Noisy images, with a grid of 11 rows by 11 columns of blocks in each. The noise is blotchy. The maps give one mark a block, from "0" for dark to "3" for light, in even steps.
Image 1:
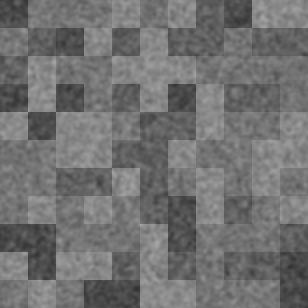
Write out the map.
0 2 2 2 3 2 3 1 0 3 3
2 1 0 3 1 3 1 1 2 1 1
1 3 2 2 3 3 3 2 2 2 2
0 3 0 2 1 3 0 3 1 1 2
3 0 3 3 2 1 1 3 2 2 3
2 2 3 3 1 1 3 2 2 3 3
2 2 1 1 3 1 2 3 2 3 2
2 3 2 3 2 1 0 3 1 2 3
0 0 2 2 2 3 0 2 2 2 1
3 0 3 3 1 3 1 2 1 1 0
2 3 2 0 0 3 3 2 2 2 0
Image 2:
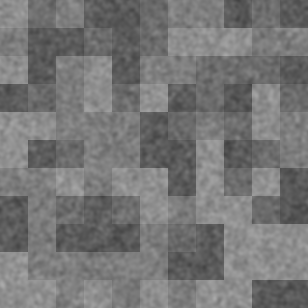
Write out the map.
3 1 2 0 0 1 2 2 0 1 0
2 0 0 1 0 1 3 3 3 2 2
3 0 2 3 0 2 2 1 1 1 0
0 1 2 3 1 3 0 1 0 3 1
3 3 2 2 2 0 1 2 1 3 2
3 0 1 2 2 0 0 3 0 1 2
2 2 3 2 3 3 0 3 1 3 0
0 2 1 0 1 3 2 3 3 1 0
0 2 0 0 0 2 1 0 3 3 3
3 2 2 2 2 2 0 0 3 3 3
3 3 2 3 2 3 2 3 3 0 0
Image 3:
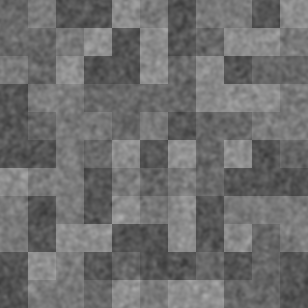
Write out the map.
1 2 0 0 3 2 0 2 2 0 3
1 1 2 3 0 3 0 1 3 3 2
2 1 3 0 0 3 1 3 0 1 1
0 2 2 1 1 1 1 3 3 3 2
0 1 2 2 1 2 0 1 1 2 2
0 0 2 1 3 0 3 1 3 0 1
3 2 2 0 2 1 2 1 0 0 0
2 0 2 0 3 2 3 0 2 2 2
2 0 3 3 0 0 3 0 3 1 2
0 3 2 0 1 0 0 1 0 1 0
0 2 2 1 3 2 3 3 1 1 0
